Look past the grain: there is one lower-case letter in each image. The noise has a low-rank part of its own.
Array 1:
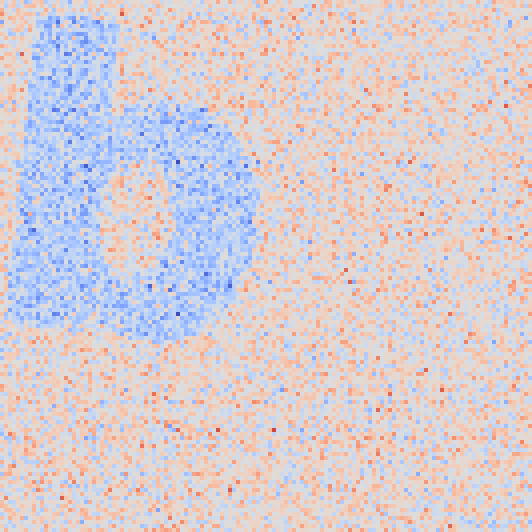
b
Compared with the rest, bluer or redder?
bluer
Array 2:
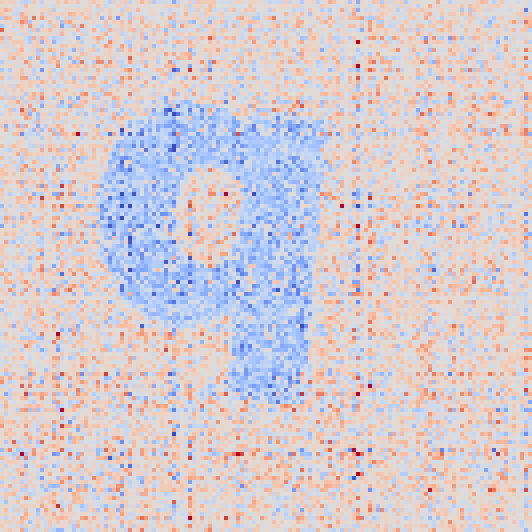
q
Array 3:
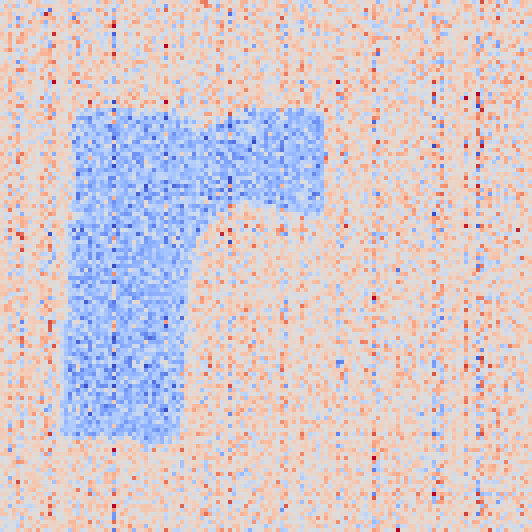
r
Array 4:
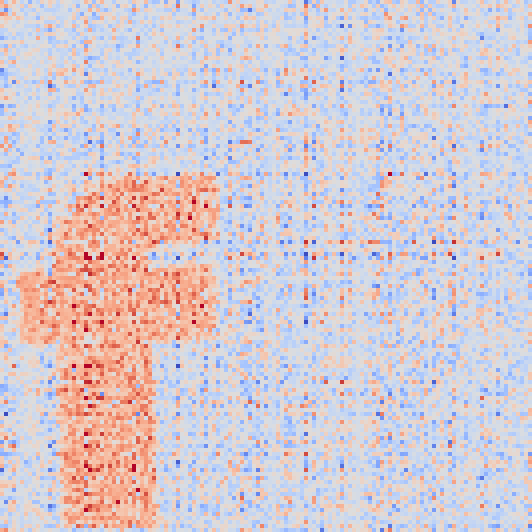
f
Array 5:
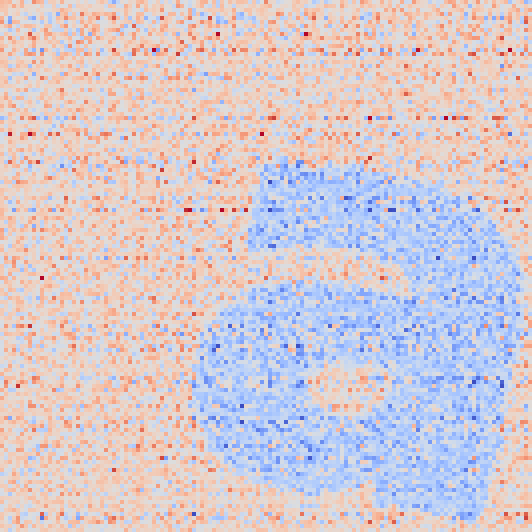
a
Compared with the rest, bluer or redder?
bluer
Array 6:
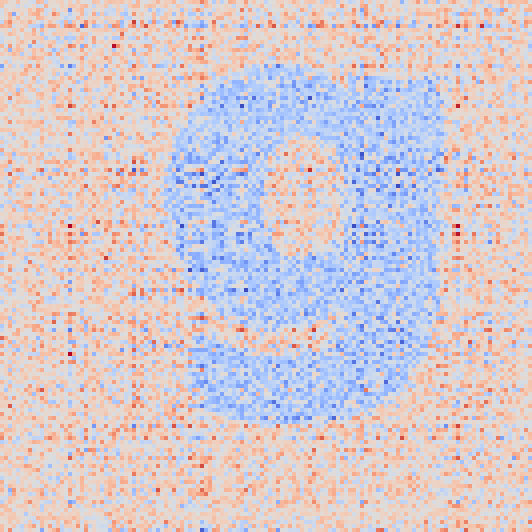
g
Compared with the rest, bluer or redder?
bluer
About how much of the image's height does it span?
two thirds
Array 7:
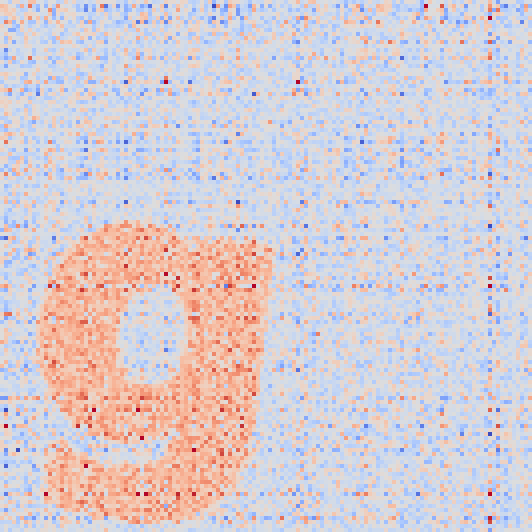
g
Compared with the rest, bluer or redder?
redder
